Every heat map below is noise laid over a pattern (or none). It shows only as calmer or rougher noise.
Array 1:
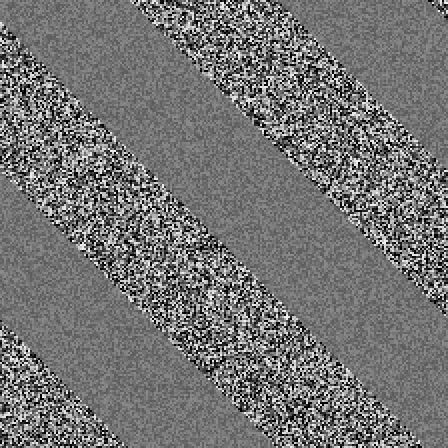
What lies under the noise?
diagonal stripes
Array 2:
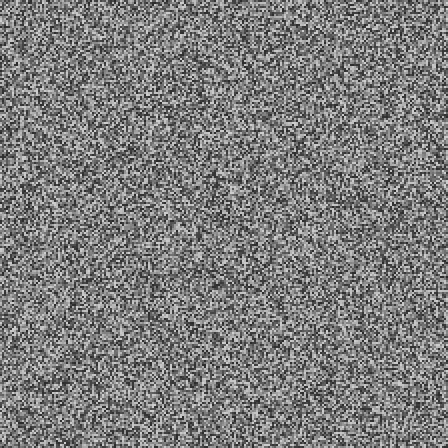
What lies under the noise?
only noise
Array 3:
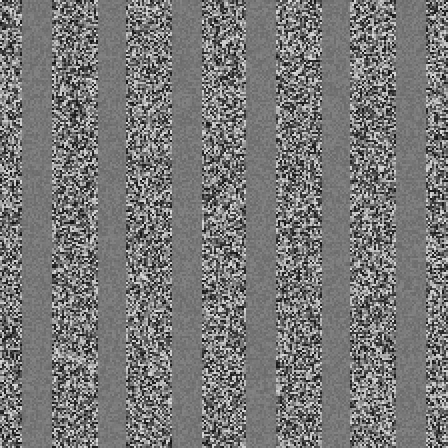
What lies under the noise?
vertical stripes
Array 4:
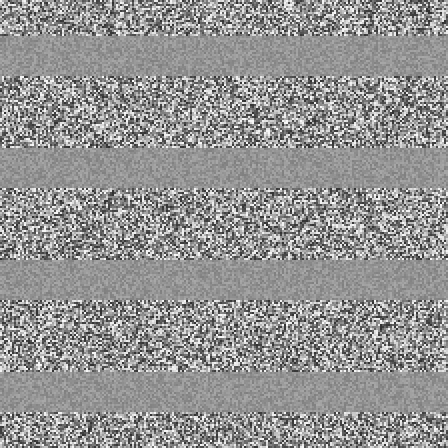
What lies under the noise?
horizontal stripes
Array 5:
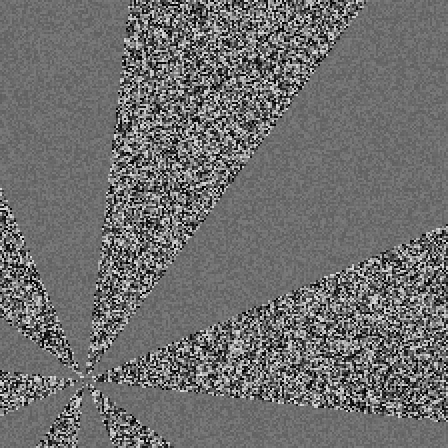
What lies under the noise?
spokes from one point
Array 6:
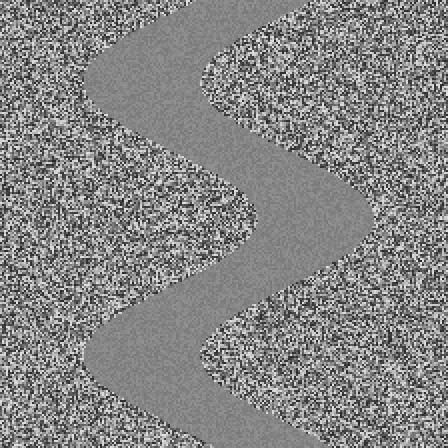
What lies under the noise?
a wavy band
